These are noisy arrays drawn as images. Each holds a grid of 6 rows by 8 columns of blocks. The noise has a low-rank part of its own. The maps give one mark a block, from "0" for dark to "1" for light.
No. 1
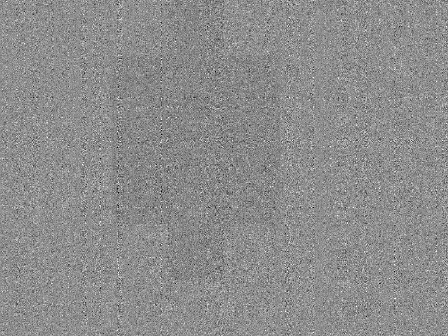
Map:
1 1 1 0 1 1 1 1
1 1 0 0 0 1 1 1
1 1 0 0 0 1 1 1
1 1 0 0 0 1 1 1
1 1 1 0 1 1 1 1
1 1 1 1 1 1 1 1
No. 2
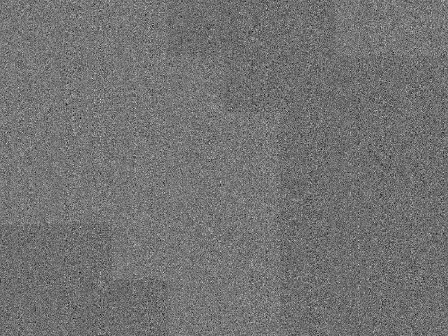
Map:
1 1 1 0 0 0 1 1
1 1 1 1 0 0 0 0
1 1 1 1 1 0 0 0
1 1 1 1 1 0 0 0
0 0 1 1 1 0 0 0
0 0 0 1 1 0 0 0
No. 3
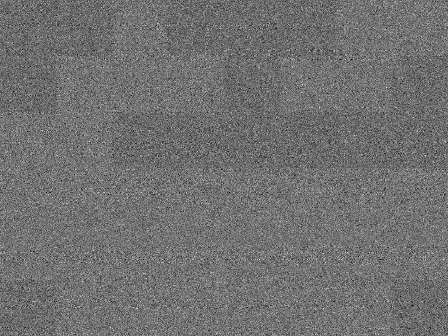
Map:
0 0 1 0 0 0 1 1
0 1 1 1 0 1 1 0
1 1 0 0 0 0 0 0
1 1 1 1 1 1 1 1
1 1 1 1 1 1 1 1
0 1 1 1 1 1 1 0
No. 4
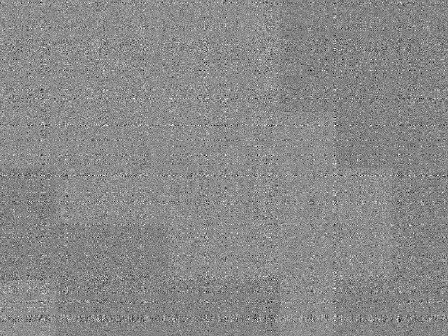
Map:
1 1 1 1 1 0 0 0
1 1 1 1 1 0 0 0
1 1 1 1 1 1 0 0
0 1 1 1 1 1 1 0
0 0 0 1 1 1 1 0
1 0 0 0 0 1 0 0
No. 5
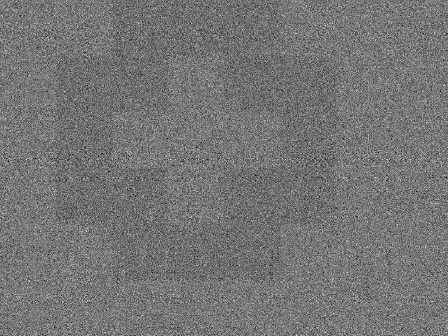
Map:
1 1 0 0 0 1 1 1
1 0 0 1 0 0 1 1
1 0 1 1 1 0 1 1
1 0 0 1 0 0 1 1
1 1 0 0 0 1 1 1
1 1 1 1 1 1 1 1
